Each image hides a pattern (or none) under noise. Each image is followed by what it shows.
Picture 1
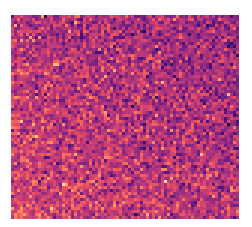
a smooth slope
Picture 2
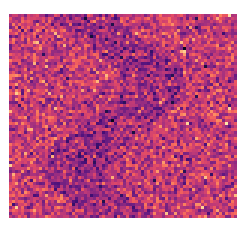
a wavy band
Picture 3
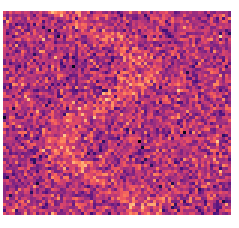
a wavy band
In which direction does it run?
top to bottom
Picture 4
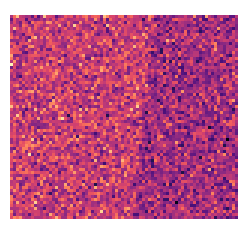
a sharp edge
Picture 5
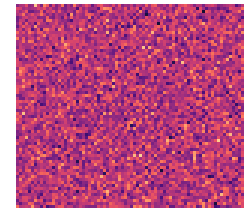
only noise
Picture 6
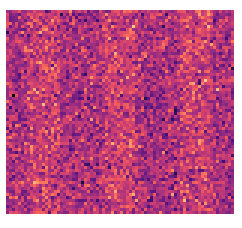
vertical stripes
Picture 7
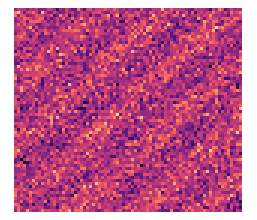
diagonal stripes
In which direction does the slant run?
bottom left to top right
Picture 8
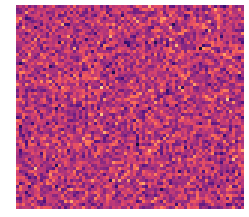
only noise
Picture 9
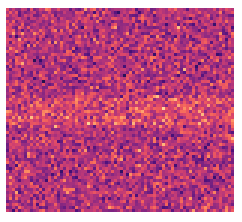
one horizontal stripe
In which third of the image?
middle
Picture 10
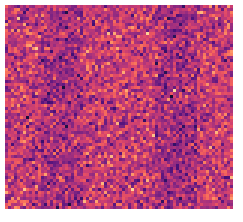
vertical stripes
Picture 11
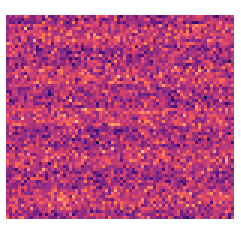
horizontal stripes
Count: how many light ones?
5
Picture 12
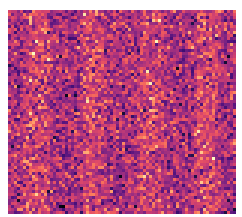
vertical stripes
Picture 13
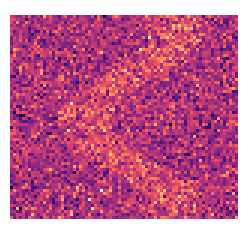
a wavy band
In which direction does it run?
top to bottom
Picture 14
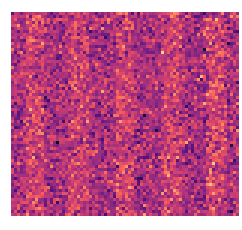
vertical stripes
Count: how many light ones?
5
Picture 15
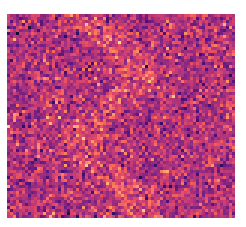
a wavy band
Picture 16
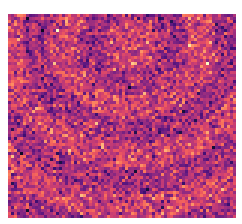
rings round one point
